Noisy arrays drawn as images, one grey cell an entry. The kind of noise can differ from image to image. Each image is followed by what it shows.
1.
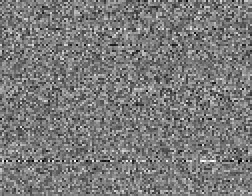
rows of uneven size
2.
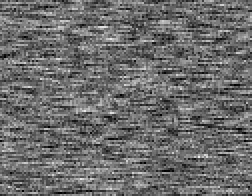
streaked along the rows
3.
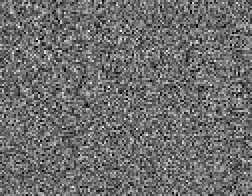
low rank plus noise
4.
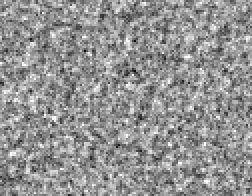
blotchy
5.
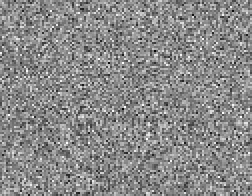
low rank plus noise
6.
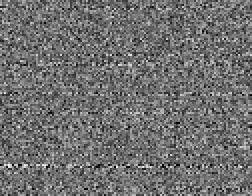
rows of uneven size
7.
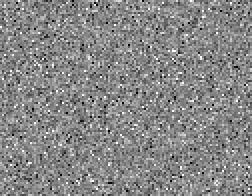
heavy tails
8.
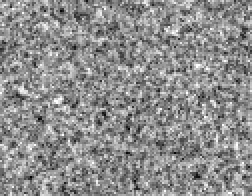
blotchy
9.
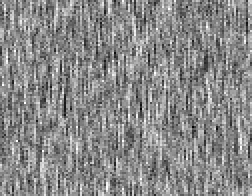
streaked along the columns
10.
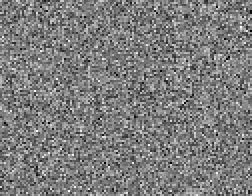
independent entries
